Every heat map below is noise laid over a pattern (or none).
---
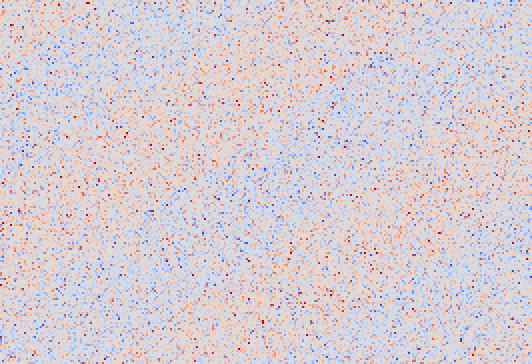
diagonal stripes
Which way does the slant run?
bottom left to top right
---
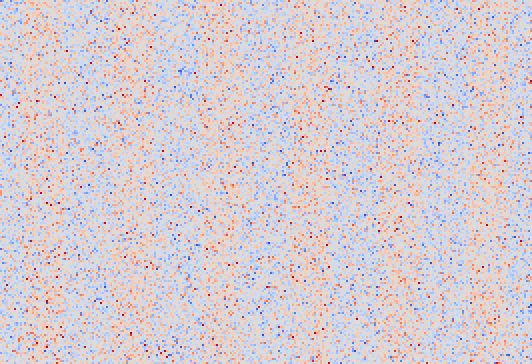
vertical stripes
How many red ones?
6
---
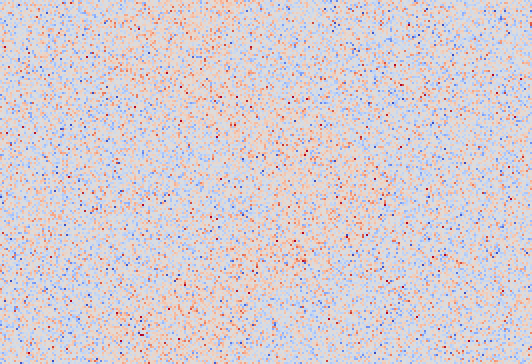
a wavy band
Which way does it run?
top to bottom
